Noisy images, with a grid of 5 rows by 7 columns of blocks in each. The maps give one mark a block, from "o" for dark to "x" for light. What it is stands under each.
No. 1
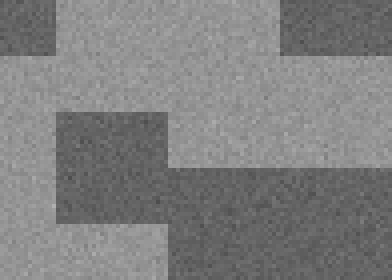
oxxxxoo
xxxxxxx
xooxxxx
xoooooo
xxxoooo
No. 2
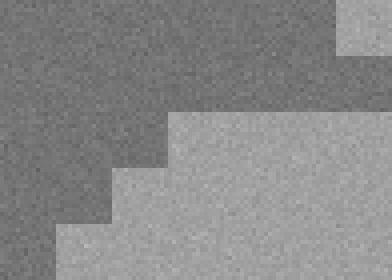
oooooox
ooooooo
oooxxxx
ooxxxxx
oxxxxxx
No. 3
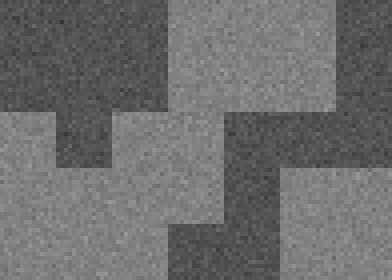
oooxxxo
oooxxxo
xoxxooo
xxxxoxx
xxxooxx
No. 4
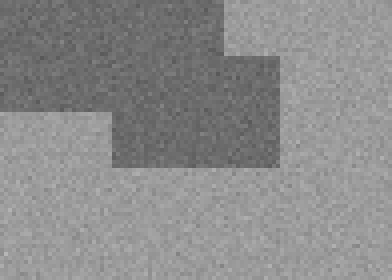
ooooxxx
oooooxx
xxoooxx
xxxxxxx
xxxxxxx
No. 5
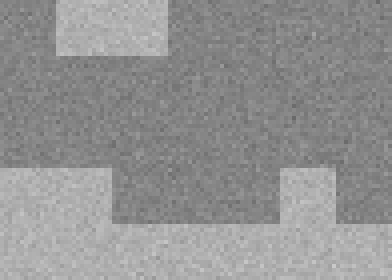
oxxoooo
ooooooo
ooooooo
xxoooxo
xxxxxxx
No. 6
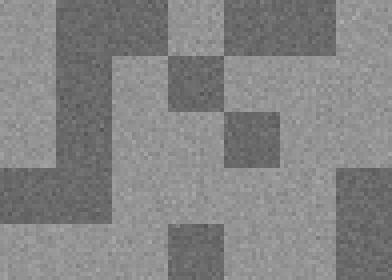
xooxoox
xoxoxxx
xoxxoxx
ooxxxxo
xxxoxxo
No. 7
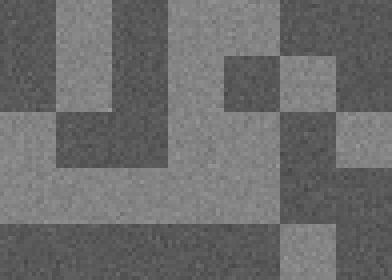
oxoxxoo
oxoxoxo
xooxxox
xxxxxoo
oooooxo
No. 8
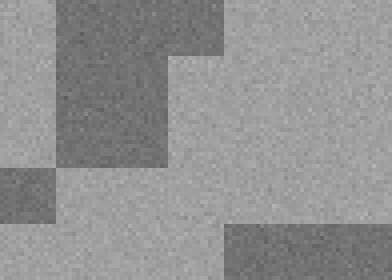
xoooxxx
xooxxxx
xooxxxx
oxxxxxx
xxxxooo
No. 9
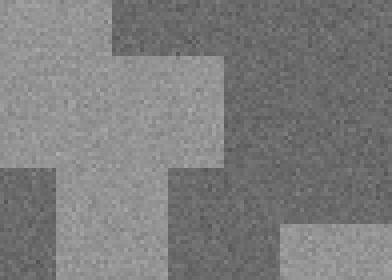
xxooooo
xxxxooo
xxxxooo
oxxoooo
oxxooxx
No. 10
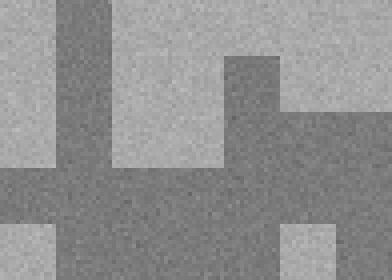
xoxxxxx
xoxxoxx
xoxxooo
ooooooo
xooooxo
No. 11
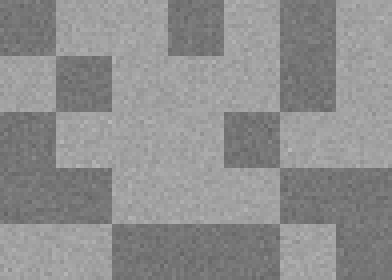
oxxoxox
xoxxxox
oxxxoxx
ooxxxoo
xxoooxo
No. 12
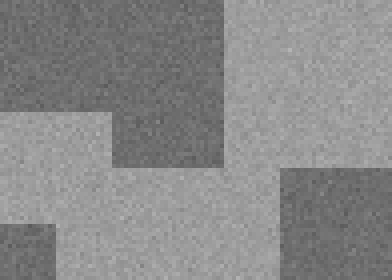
ooooxxx
ooooxxx
xxooxxx
xxxxxoo
oxxxxoo
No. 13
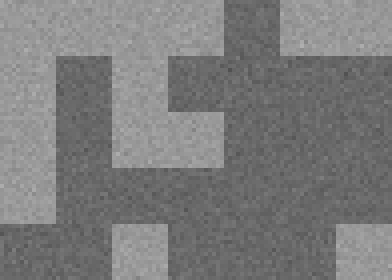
xxxxoxx
xoxoooo
xoxxooo
xoooooo
ooxooox
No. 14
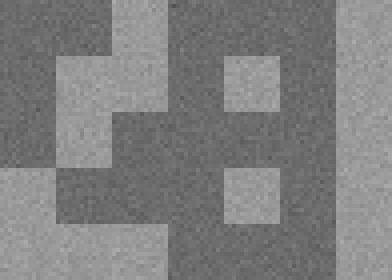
ooxooox
oxxoxox
oxoooox
xoooxox
xxxooox
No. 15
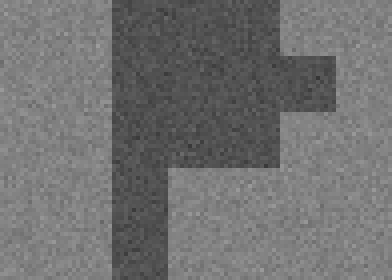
xxoooxx
xxoooox
xxoooxx
xxoxxxx
xxoxxxx
